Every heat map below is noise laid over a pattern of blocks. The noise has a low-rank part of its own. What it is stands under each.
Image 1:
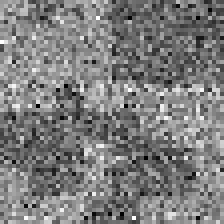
no symmetry
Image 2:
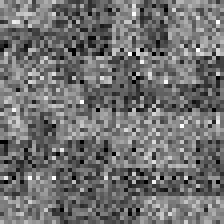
no symmetry
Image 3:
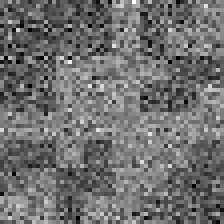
mirrored about the diagonal from the top left
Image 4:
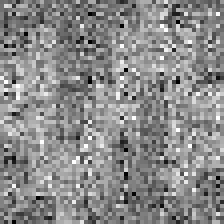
the same after a half turn
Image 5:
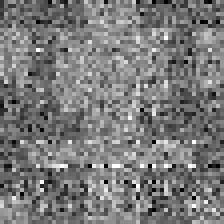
left and right mirror each other
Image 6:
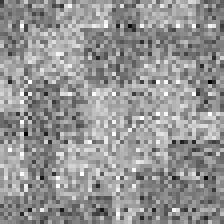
mirrored about the diagonal from the top left
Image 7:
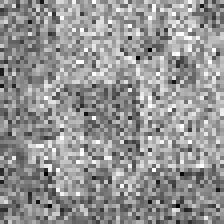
mirrored about the diagonal from the bottom left
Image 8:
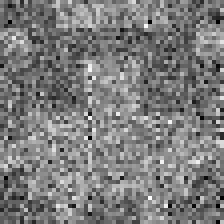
left and right mirror each other
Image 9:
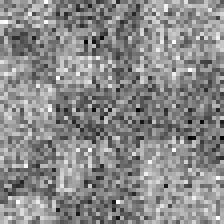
top and bottom mirror each other
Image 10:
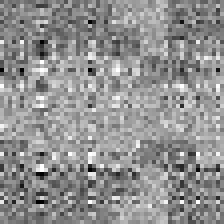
top and bottom mirror each other
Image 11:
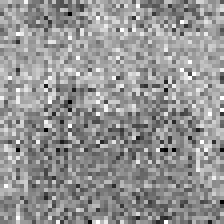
left and right mirror each other
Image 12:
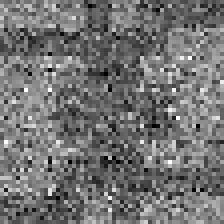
the same after a half turn
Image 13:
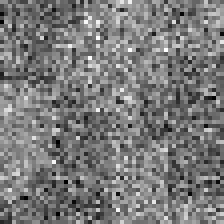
no symmetry
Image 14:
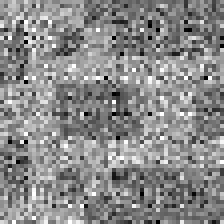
top and bottom mirror each other
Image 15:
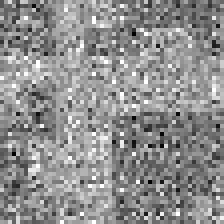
mirrored about the diagonal from the top left
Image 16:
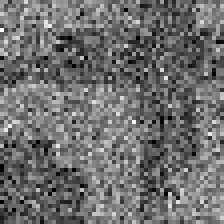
mirrored about the diagonal from the bottom left
